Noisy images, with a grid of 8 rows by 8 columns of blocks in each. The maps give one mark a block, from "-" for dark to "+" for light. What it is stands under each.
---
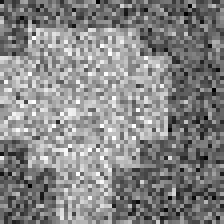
--------
-++++---
++++++--
++++++--
++++++--
-++++---
--++----
--++----
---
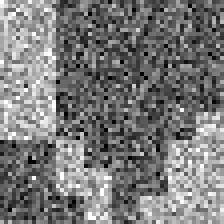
++------
++------
++------
++------
++-----+
--+---++
--++--++
---+-+++
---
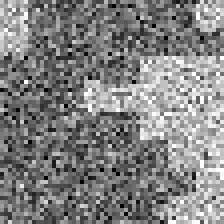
+------+
+-------
-----+++
---+++++
-----+++
------++
-------+
------++
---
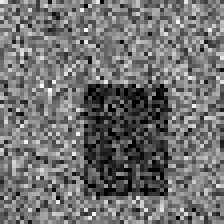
++++++++
++++++++
++++++++
+++---++
+++---++
+++---++
+++---++
++++++++
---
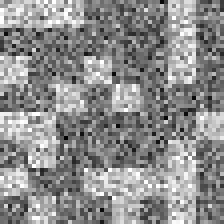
+++---+-
------+-
+--+--+-
--+-+---
++-----+
-+----+-
+--++++-
-+--+-+-
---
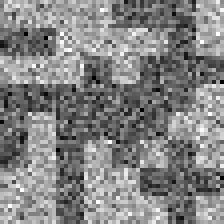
++++---+
--++++-+
+++-+---
-------+
-+----++
-+-+-+-+
++-++---
++-+++-+
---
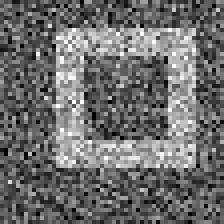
--------
--+++++-
--+---+-
--+---+-
--+---+-
--+++++-
--------
--------
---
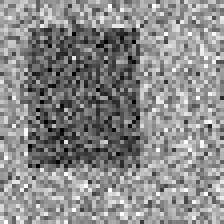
++++++++
+----+++
+----+++
+----+++
+----+++
+----+++
++++++++
++++++++
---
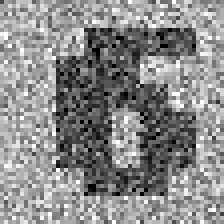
++++++++
+++----+
++---+++
++----++
++--+--+
++--+--+
+++---++
++++++++
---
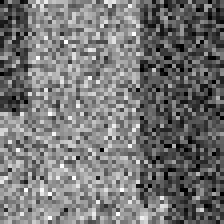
-++++---
-++++---
-++++---
-++++---
+++++---
+++++---
+++++---
++++++--
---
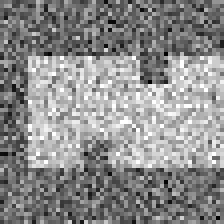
--------
--------
-++++-++
-+++++++
-+++++++
-++-++++
--------
--------
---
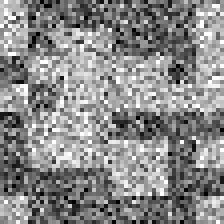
+------+
+-++---+
-+++++-+
+-++++++
-+++----
-+++++-+
----++--
+------+
